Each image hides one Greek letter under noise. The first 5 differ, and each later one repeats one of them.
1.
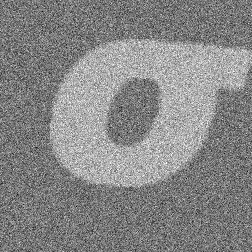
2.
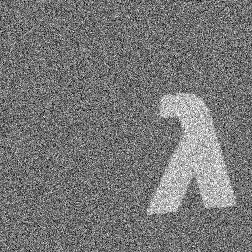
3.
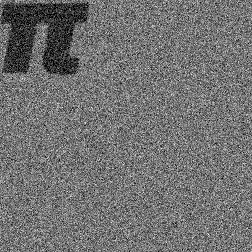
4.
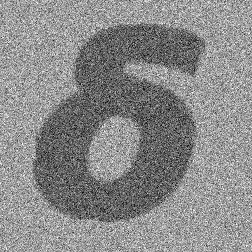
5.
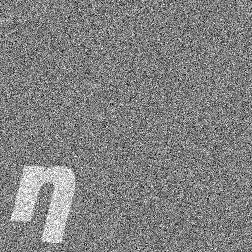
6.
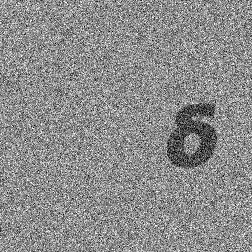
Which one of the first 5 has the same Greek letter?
4
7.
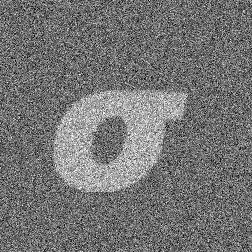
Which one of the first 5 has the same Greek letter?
1
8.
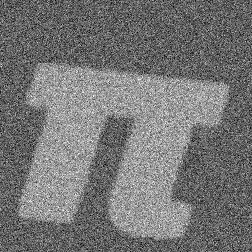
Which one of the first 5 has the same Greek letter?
3
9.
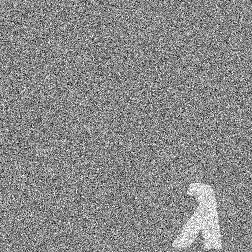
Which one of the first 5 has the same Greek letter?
2
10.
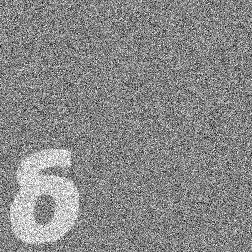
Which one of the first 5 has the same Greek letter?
4
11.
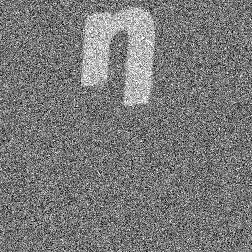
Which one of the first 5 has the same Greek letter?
5
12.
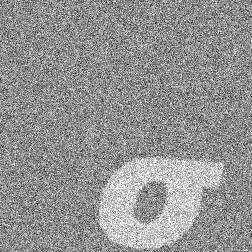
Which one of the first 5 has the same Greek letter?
1
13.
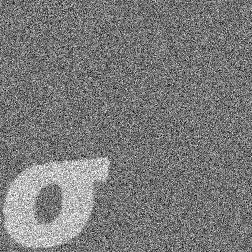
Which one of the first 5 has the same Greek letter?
1
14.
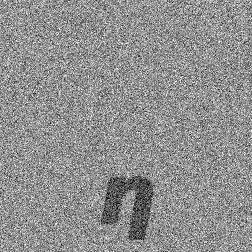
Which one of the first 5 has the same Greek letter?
5
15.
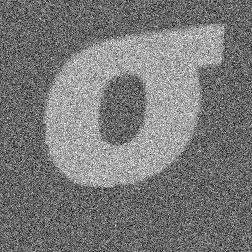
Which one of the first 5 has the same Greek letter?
1
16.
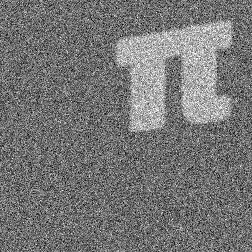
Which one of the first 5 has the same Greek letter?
3
